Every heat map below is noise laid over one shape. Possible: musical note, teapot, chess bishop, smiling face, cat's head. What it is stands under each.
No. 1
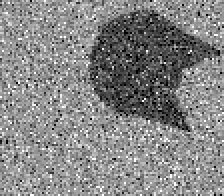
dark cat's head
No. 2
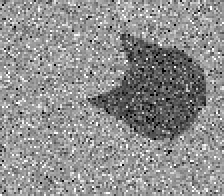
dark cat's head
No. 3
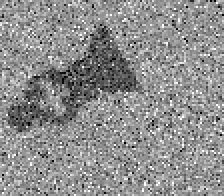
dark chess bishop
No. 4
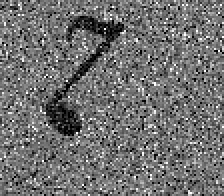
dark musical note
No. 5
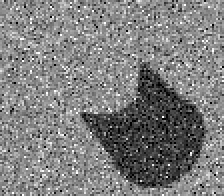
dark cat's head
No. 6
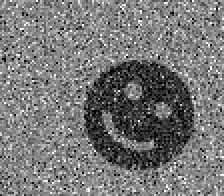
dark smiling face
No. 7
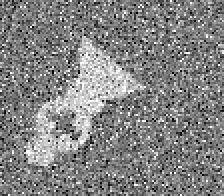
light chess bishop
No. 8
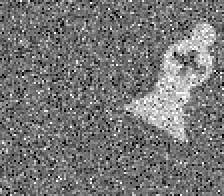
light chess bishop
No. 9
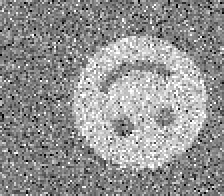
light smiling face
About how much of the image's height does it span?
two thirds
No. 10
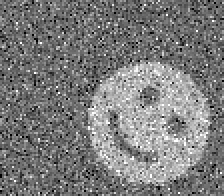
light smiling face
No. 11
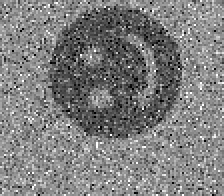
dark smiling face
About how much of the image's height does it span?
two thirds
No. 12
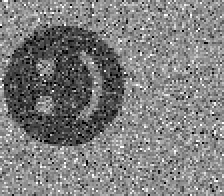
dark smiling face
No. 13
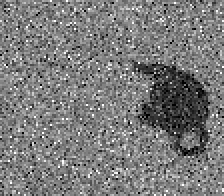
dark teapot
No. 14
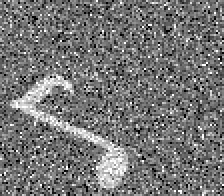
light musical note
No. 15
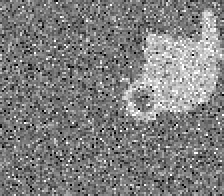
light teapot
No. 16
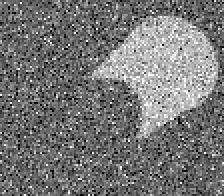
light cat's head
